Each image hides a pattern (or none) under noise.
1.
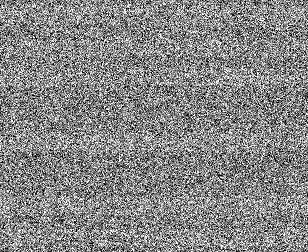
bands of rows
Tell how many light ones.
6
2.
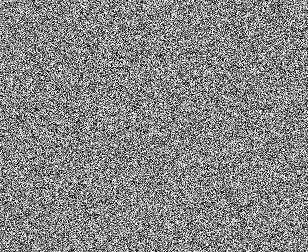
only noise
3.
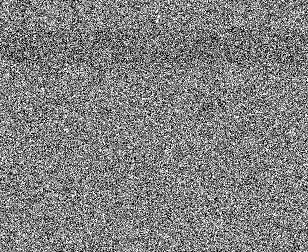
one band of rows
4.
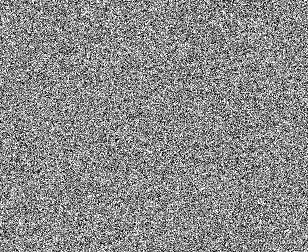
only noise
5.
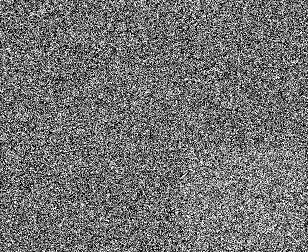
one block
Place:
bottom right
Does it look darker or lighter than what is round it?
lighter
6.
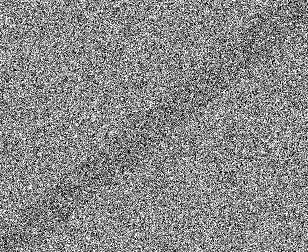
a diagonal band
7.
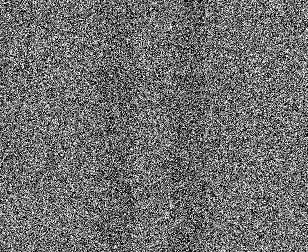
bands of columns
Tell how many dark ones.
2
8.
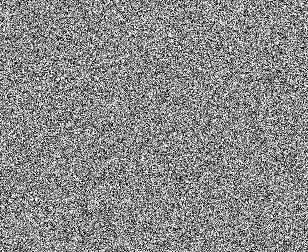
only noise
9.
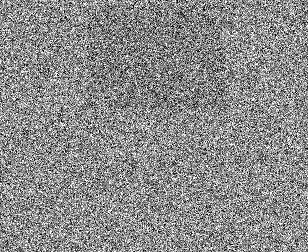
one block
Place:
top middle
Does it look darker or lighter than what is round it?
darker
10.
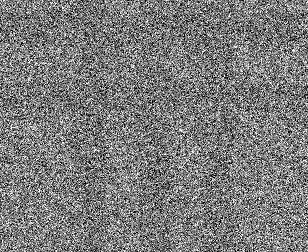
bands of rows crossing bands of columns
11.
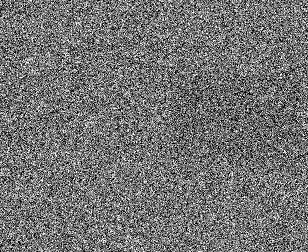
one block
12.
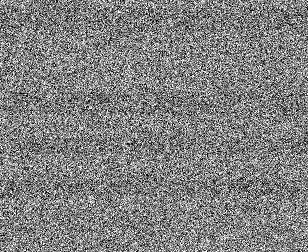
bands of rows
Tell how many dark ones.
4
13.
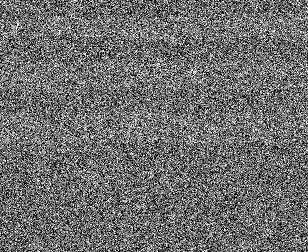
bands of rows
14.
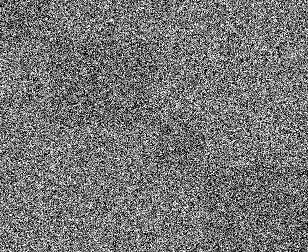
blocks along the diagonal
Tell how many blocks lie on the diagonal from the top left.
4
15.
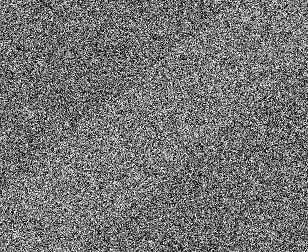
a diagonal band
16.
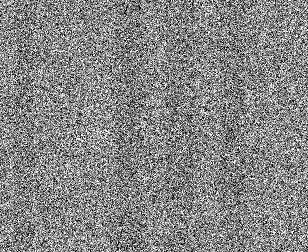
bands of columns
